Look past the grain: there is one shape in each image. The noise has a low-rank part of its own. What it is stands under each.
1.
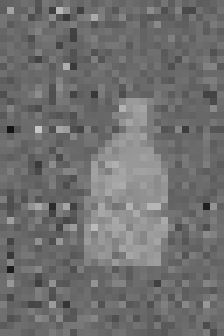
bottle
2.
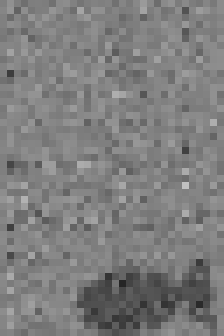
fish
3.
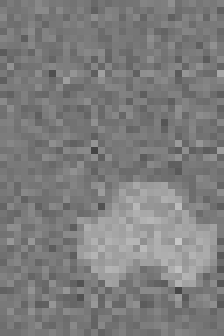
car
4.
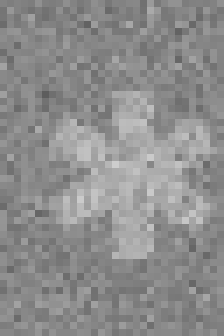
asterisk
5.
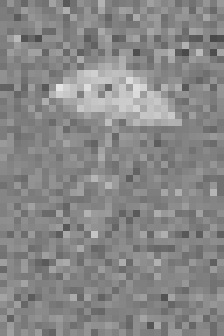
umbrella
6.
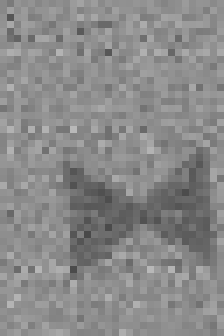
bow tie
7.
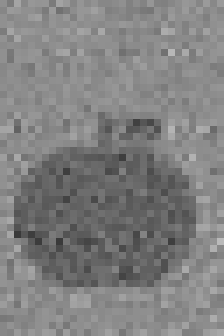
apple
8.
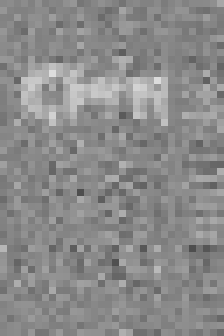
key
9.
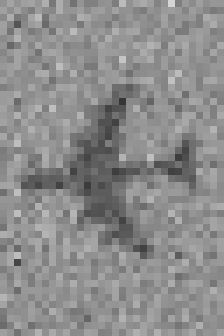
airplane
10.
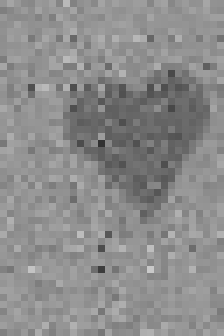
heart
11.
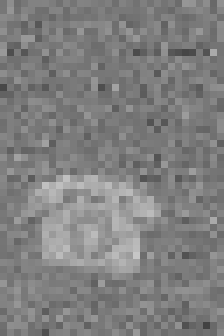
telephone
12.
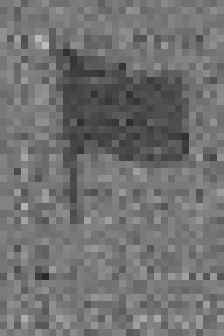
flag
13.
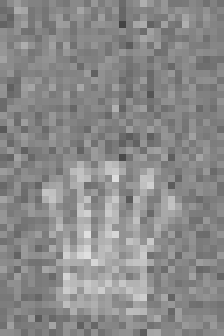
chess queen
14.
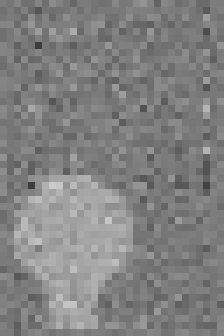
light bulb
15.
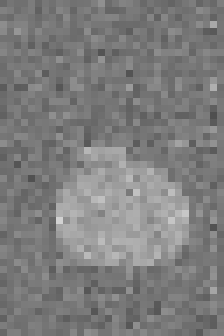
apple
